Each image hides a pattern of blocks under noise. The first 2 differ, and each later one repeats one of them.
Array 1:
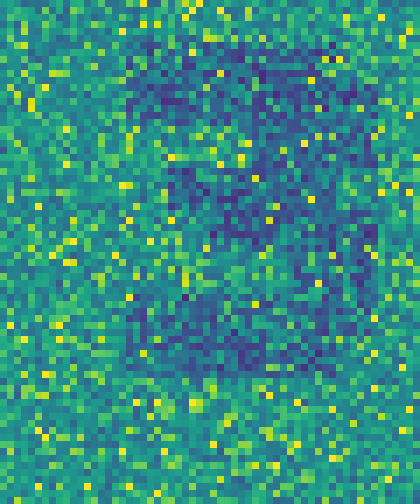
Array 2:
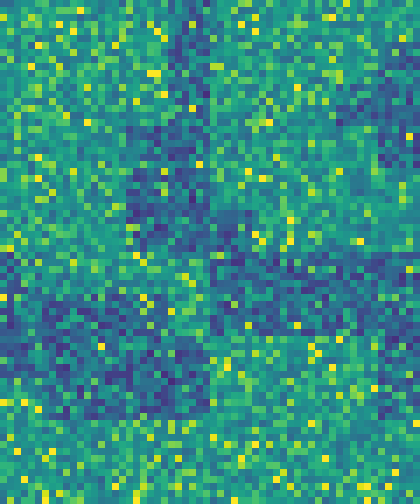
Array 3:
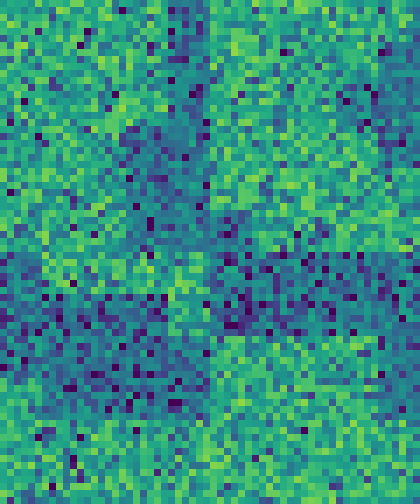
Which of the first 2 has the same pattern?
2
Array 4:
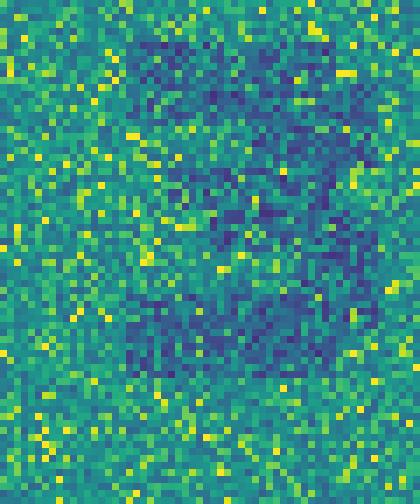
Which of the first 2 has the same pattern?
1
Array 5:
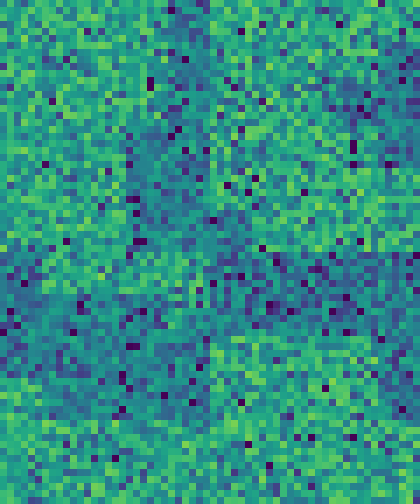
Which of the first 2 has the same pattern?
2
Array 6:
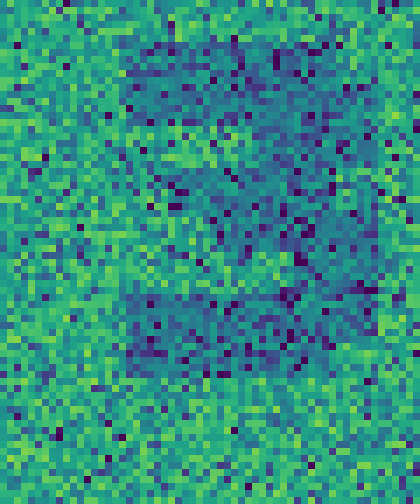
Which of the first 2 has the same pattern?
1
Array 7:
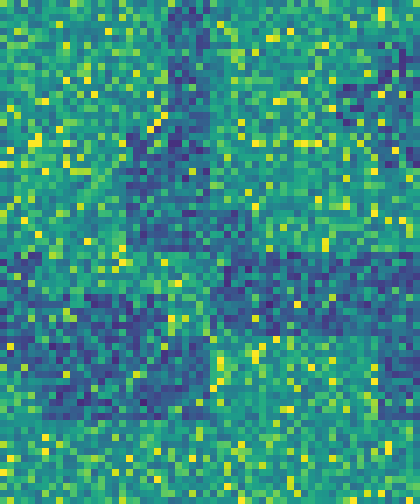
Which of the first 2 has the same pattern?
2
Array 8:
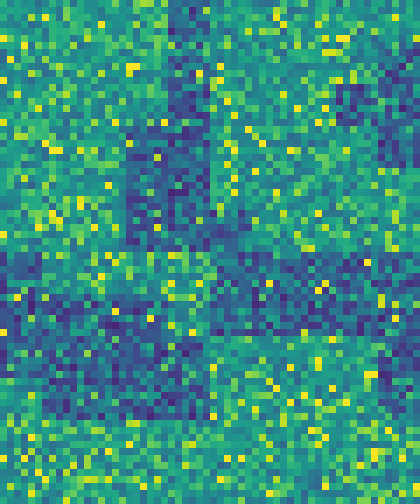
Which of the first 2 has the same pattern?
2
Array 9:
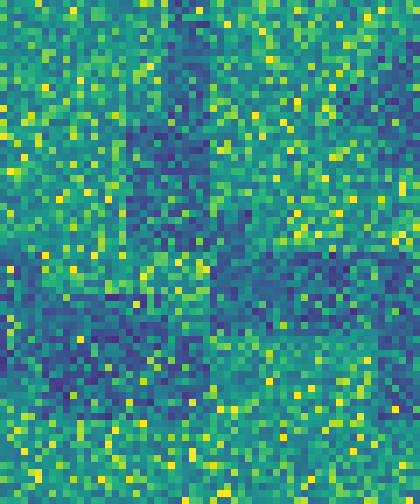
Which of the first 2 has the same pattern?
2
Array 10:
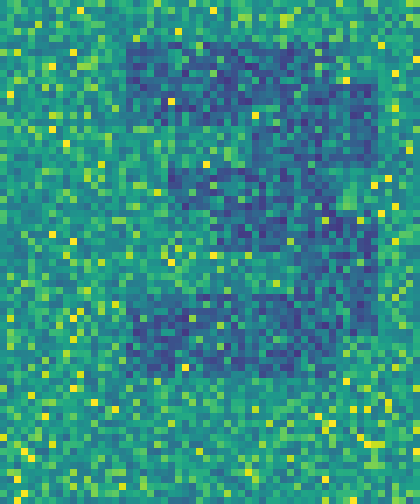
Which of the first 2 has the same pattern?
1
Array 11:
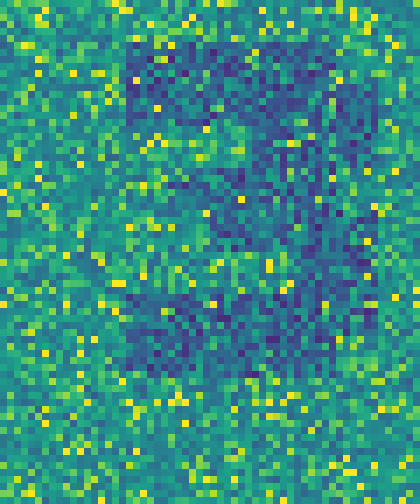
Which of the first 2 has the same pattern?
1
